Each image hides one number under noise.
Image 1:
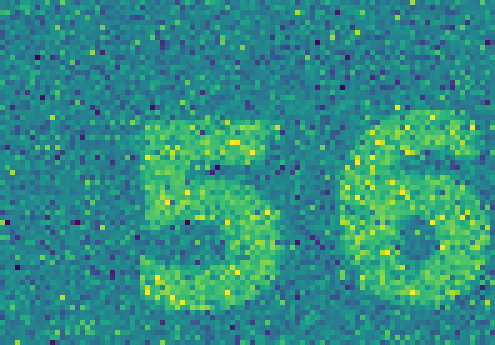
56
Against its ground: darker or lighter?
lighter
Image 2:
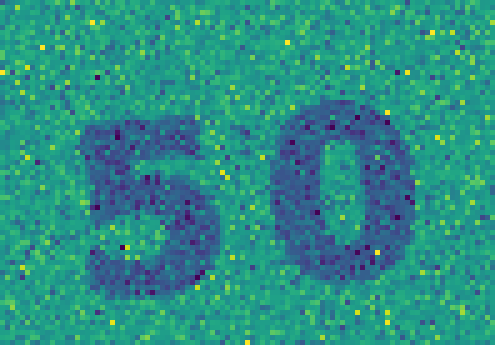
50
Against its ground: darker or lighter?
darker
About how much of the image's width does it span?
two thirds
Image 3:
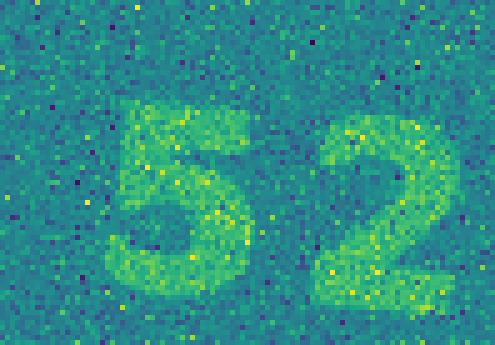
52
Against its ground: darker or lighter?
lighter
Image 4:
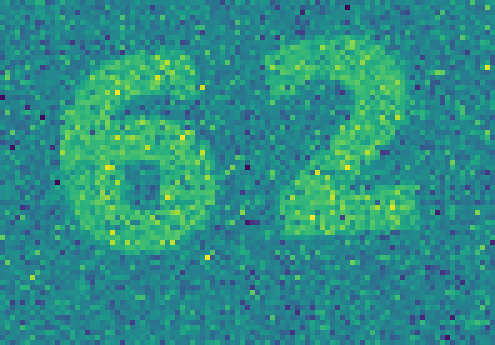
62
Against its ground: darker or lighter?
lighter
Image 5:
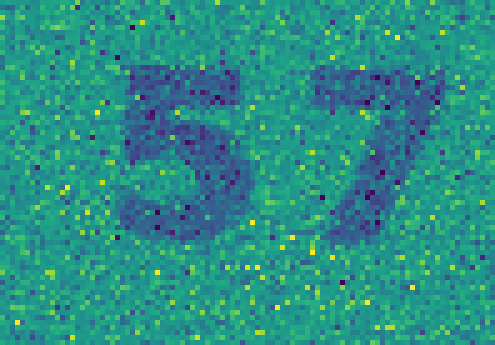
57
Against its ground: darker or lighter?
darker
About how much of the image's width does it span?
two thirds
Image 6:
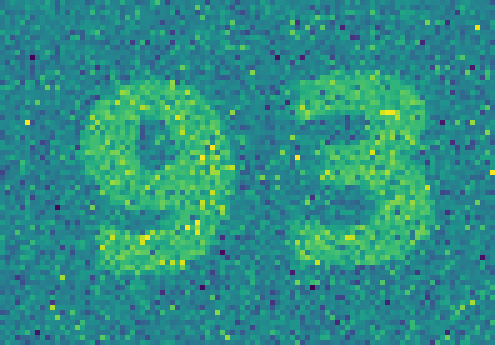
93
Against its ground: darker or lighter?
lighter
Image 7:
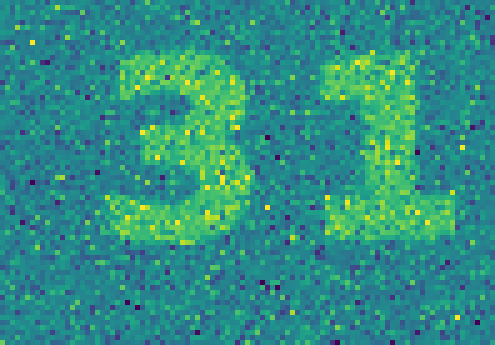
31
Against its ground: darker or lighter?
lighter
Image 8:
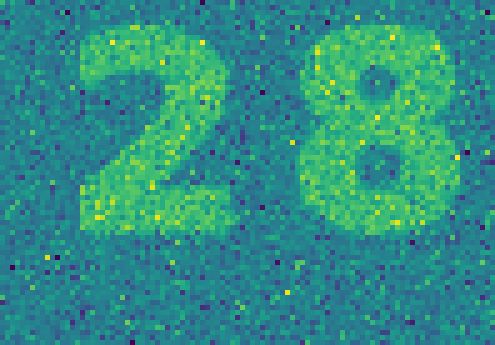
28
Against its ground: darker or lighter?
lighter
